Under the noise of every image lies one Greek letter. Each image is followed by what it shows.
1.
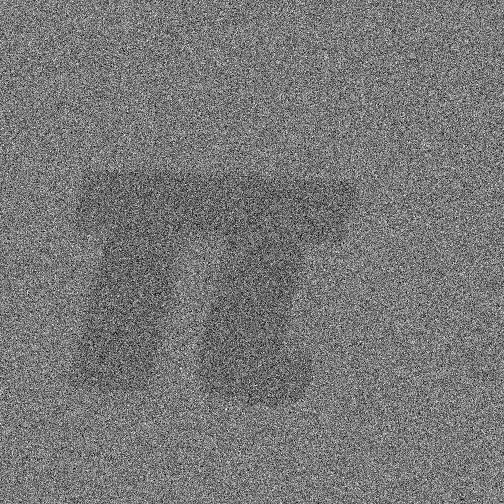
pi
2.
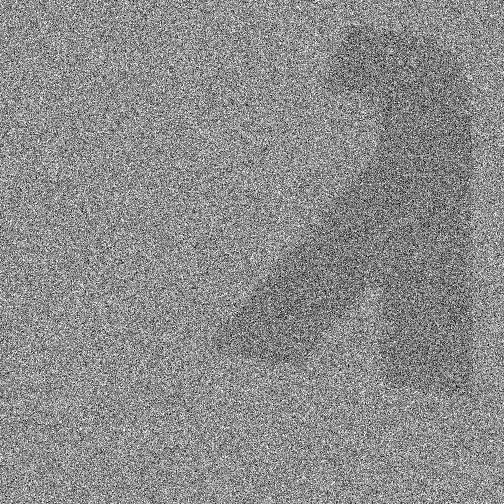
lambda
